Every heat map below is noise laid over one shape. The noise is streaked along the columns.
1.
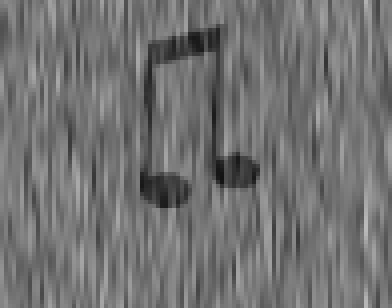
pair of musical notes
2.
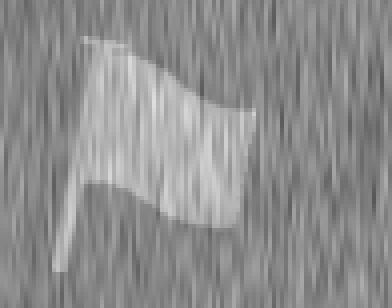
flag
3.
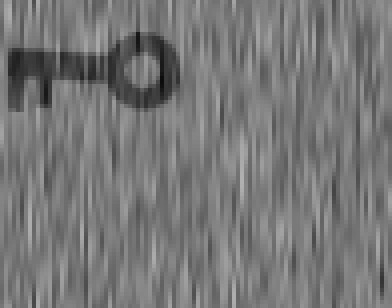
key
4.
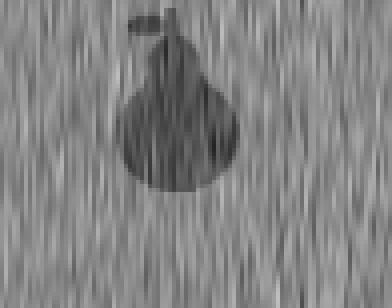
pear
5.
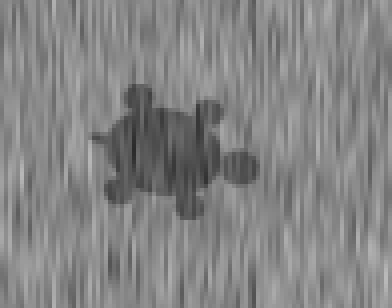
turtle
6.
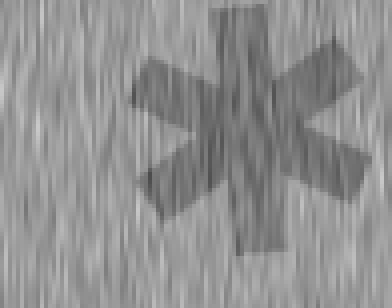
asterisk
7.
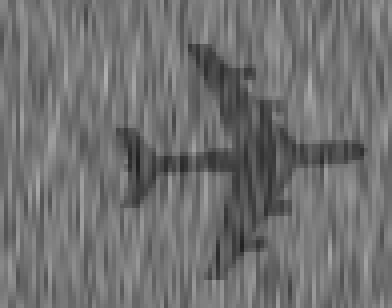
airplane
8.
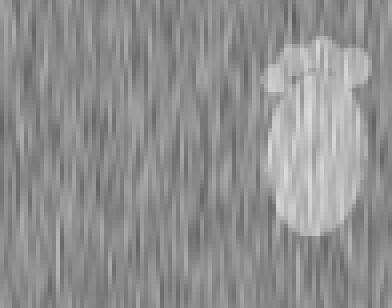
footprint
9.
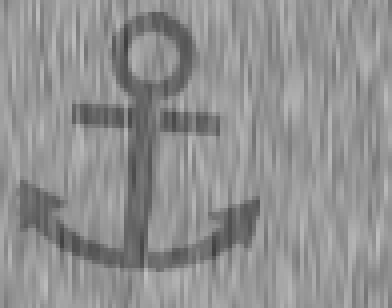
anchor
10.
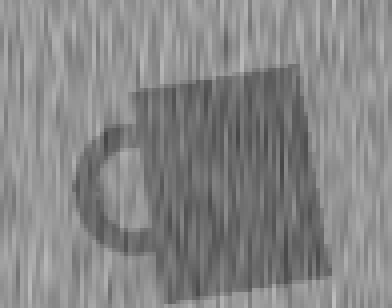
cup
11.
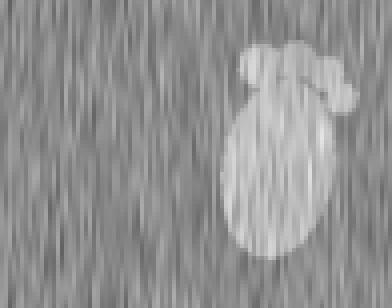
footprint
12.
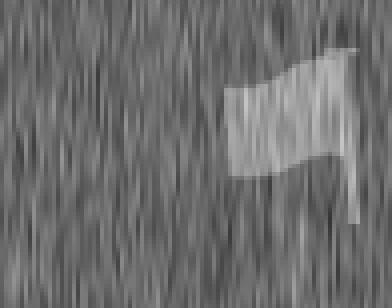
flag
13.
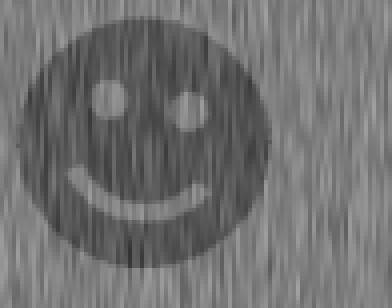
smiling face
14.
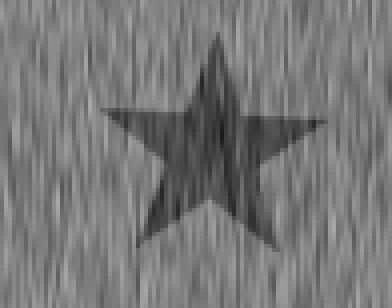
star
